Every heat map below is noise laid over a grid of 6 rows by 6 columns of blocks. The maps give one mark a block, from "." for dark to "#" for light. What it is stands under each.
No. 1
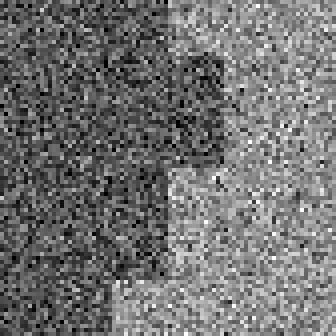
. . . # # #
. . . . # #
. . . . # #
. . . # # #
. . . # # #
. . # # # #
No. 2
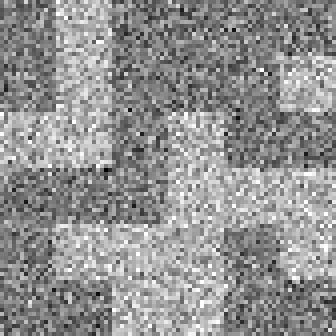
. # . . . .
. # . . . #
# # . # . .
. . . # # #
. # # # . #
. . # # . .
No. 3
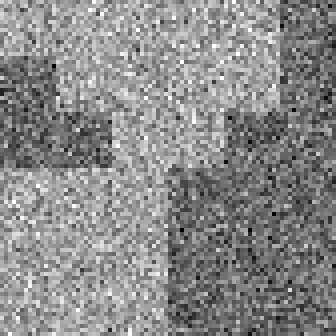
# # # # # .
. # # # # .
. . # # . .
# # # . . .
# # # . . .
# # # . . .
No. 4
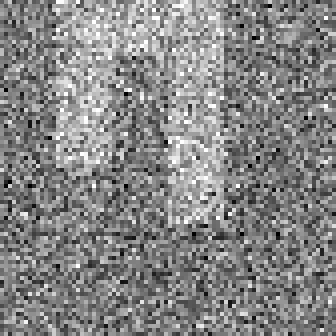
. # # # . .
. # . # . .
. # . # . .
. . . # . .
. . . . . .
. . . . . .
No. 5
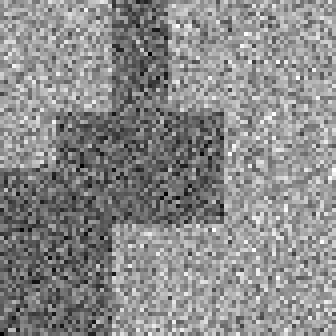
# # . # # #
# # . # # #
# . . . # #
. . . . # #
. . # # # #
. . # # # #
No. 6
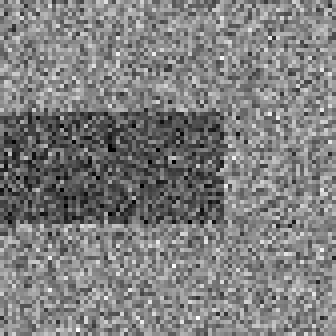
# # # # # #
# # # # # #
. . . . # #
. . . . # #
# # # # # #
# # # # # #
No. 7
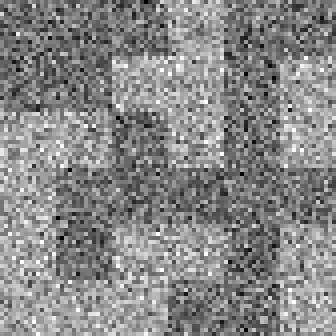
. . . # . .
. . # # . #
# # . # . #
# . . . . .
# . # # . #
# # # . . #
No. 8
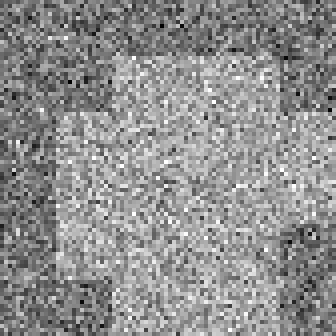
. . . . . .
. . # # # .
. # # # # #
. # # # # #
. # # # # .
. . # # # .
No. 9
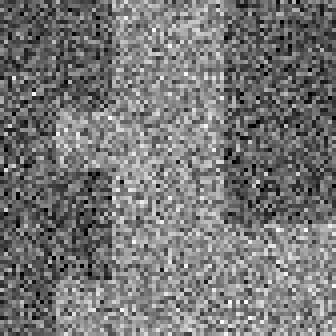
. . # # . .
. . # # . .
. # # # . .
. . # # . .
. . # # # #
. # # # # #
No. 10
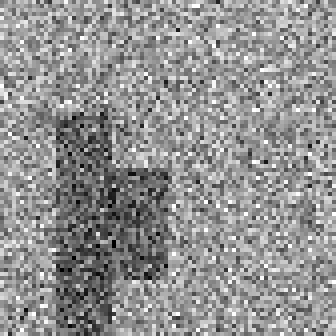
# # # # # #
# # # # # #
# . # # # #
# . . # # #
# . . # # #
# . # # # #
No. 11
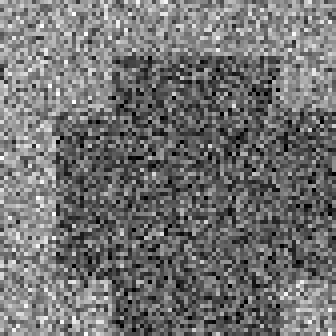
# # # # # #
# # . . . #
# . . . . .
# . . . . .
# . . . . .
# # . . . #
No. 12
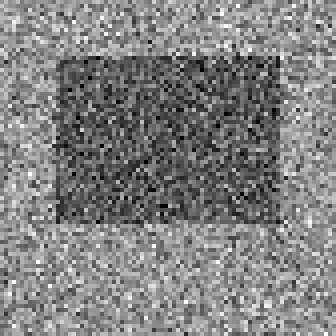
# # # # # #
# . . . . #
# . . . . #
# . . . . #
# # # # # #
# # # # # #
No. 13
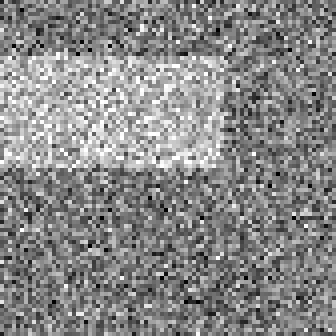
. . . . . .
# # # # . .
# # # # . .
. . . . . .
. . . . . .
. . . . . .
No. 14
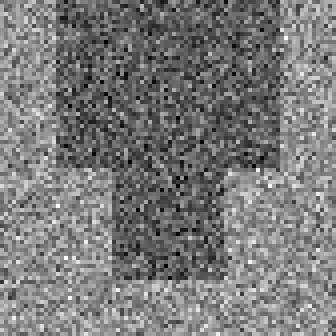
# . . . . #
# . . . . #
# . . . . #
# # . . # #
# # . . # #
# # # # # #
